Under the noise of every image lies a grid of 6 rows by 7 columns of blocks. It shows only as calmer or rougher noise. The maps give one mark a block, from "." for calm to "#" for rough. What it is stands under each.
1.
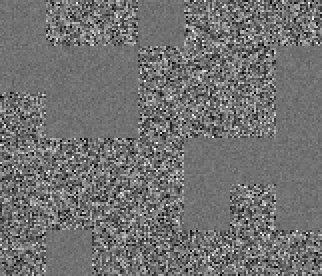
.##.###
...###.
#..###.
####...
####.#.
#.#####
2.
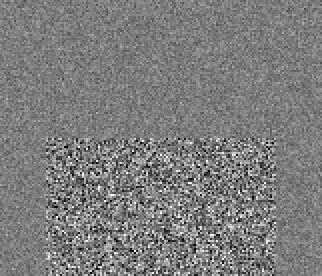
.......
.......
.......
.#####.
.#####.
.#####.
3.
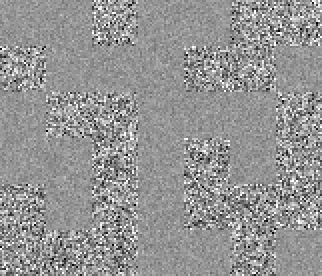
..#..##
#...##.
.##...#
..#.#.#
#.#.###
###..#.
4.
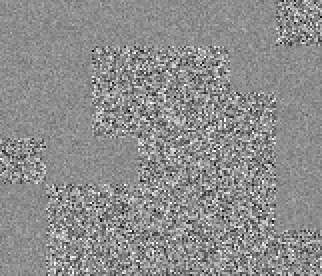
......#
..###..
..####.
#..###.
.#####.
.######
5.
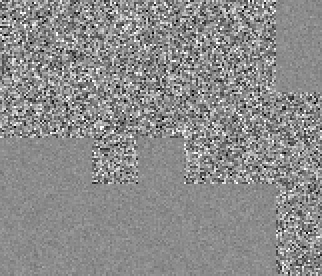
######.
######.
#######
..#.###
......#
......#
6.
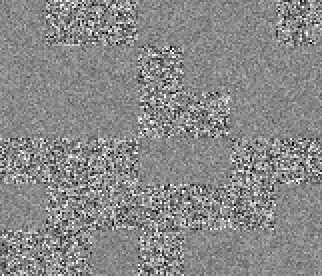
.##...#
...#...
...##..
###..##
.#####.
##.#...
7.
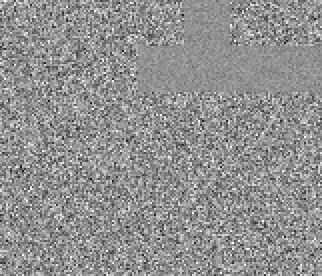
####.##
###....
#######
#######
#######
#######
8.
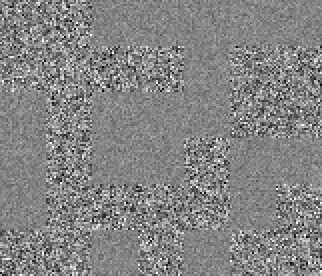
##.....
####.##
.#...##
.#..#..
.####.#
##.#.##
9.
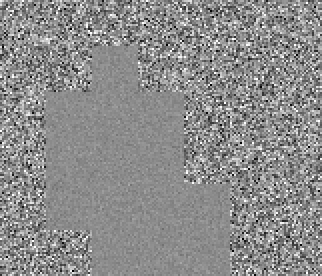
#######
##.####
#...###
#...###
#....##
##...##
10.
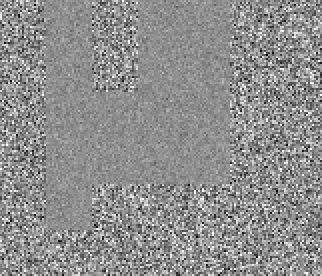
#.#..##
#.#..##
#....##
#....##
#.#####
#######
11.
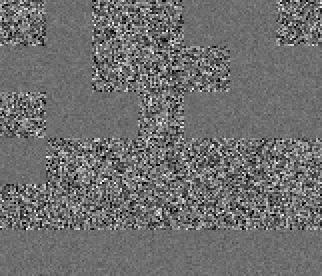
#.##..#
..###..
#..#...
.######
#######
.......
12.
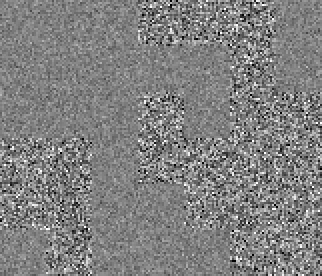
...###.
.....#.
...#.##
##.####
##..###
.#...##
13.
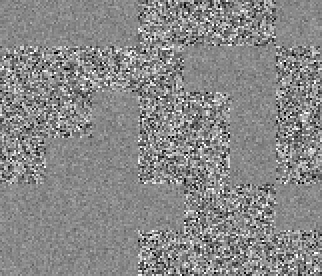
...###.
####..#
##.##.#
#..##.#
....##.
...####
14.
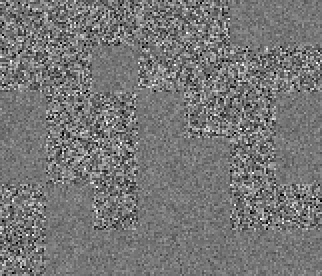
#####..
##.####
.##.##.
.##..#.
#.#..##
#......
